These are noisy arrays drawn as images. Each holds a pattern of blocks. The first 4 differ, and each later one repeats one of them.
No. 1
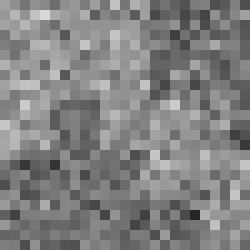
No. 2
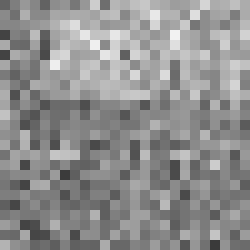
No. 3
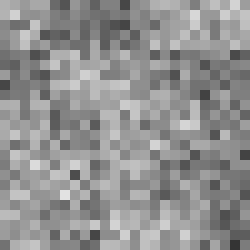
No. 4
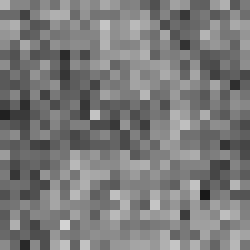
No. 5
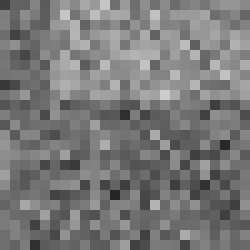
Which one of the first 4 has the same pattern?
2
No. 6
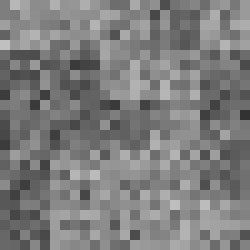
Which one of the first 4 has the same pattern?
4
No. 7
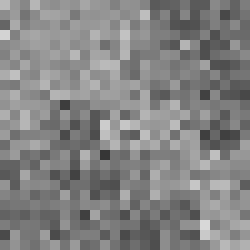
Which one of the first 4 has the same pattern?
1
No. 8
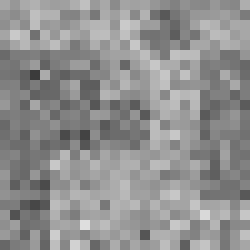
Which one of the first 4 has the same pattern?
4
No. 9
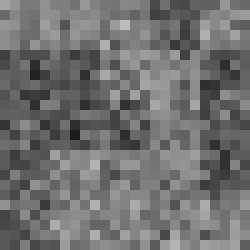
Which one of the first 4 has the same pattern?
4
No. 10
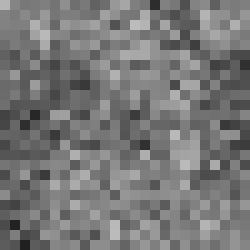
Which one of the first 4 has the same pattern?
4
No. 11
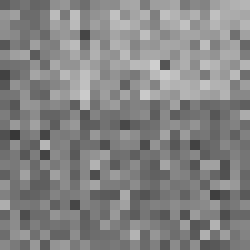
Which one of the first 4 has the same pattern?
2
